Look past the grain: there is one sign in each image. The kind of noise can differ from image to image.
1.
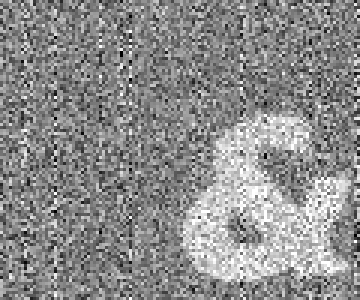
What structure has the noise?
columns of uneven size
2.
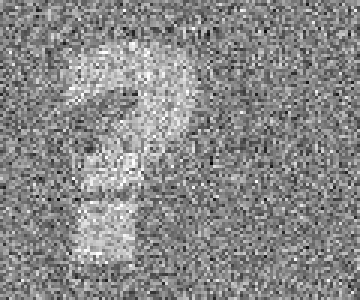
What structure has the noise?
low rank plus noise
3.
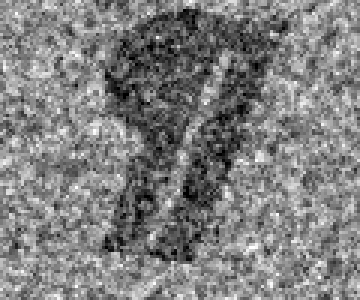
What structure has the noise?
blotchy
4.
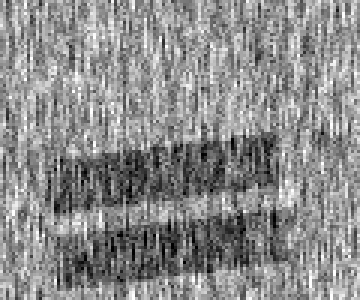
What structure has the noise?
streaked along the columns
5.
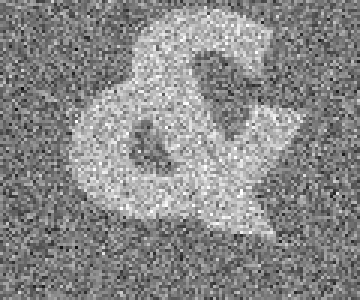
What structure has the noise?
independent entries
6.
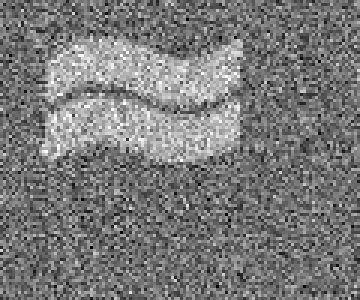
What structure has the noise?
low rank plus noise
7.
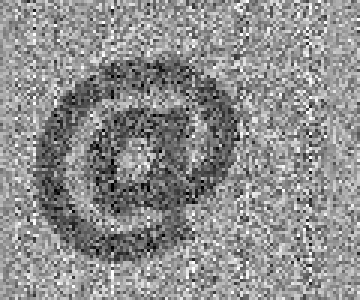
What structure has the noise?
columns of uneven size
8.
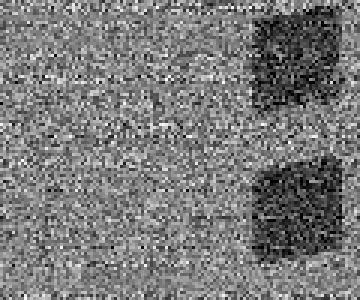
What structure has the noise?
rows of uneven size
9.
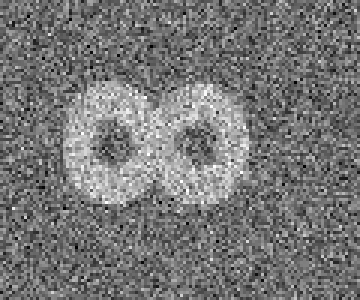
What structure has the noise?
independent entries
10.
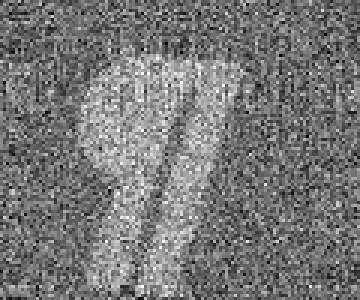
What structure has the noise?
low rank plus noise
